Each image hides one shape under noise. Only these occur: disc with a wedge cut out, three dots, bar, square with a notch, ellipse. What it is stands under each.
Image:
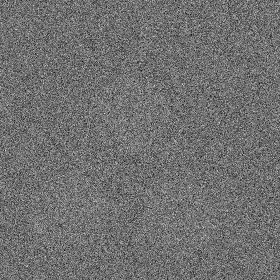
three dots
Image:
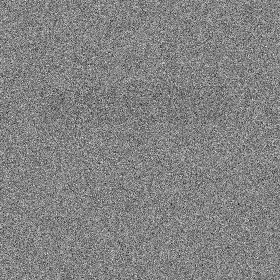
bar
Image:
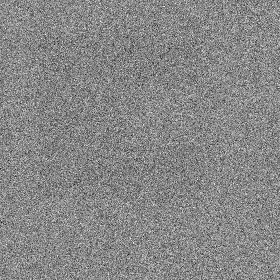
square with a notch
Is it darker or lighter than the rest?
darker
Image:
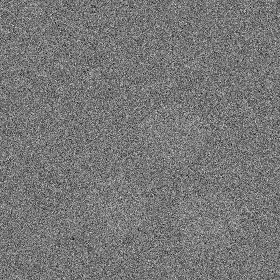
three dots
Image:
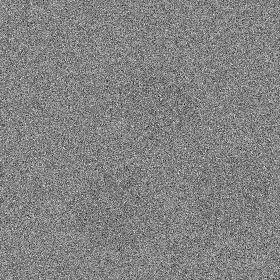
three dots
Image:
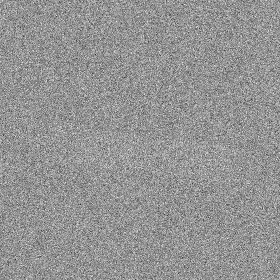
bar
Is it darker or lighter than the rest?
lighter
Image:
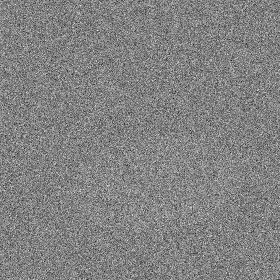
ellipse
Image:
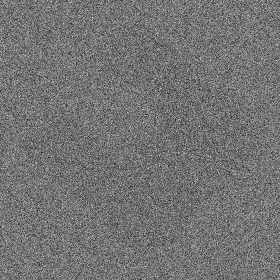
square with a notch
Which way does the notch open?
up and left
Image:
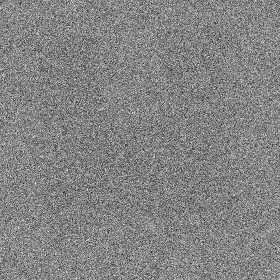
square with a notch
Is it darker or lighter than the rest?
darker
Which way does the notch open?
up
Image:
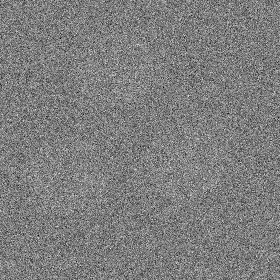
three dots
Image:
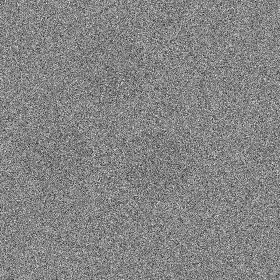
three dots
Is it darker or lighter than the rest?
darker
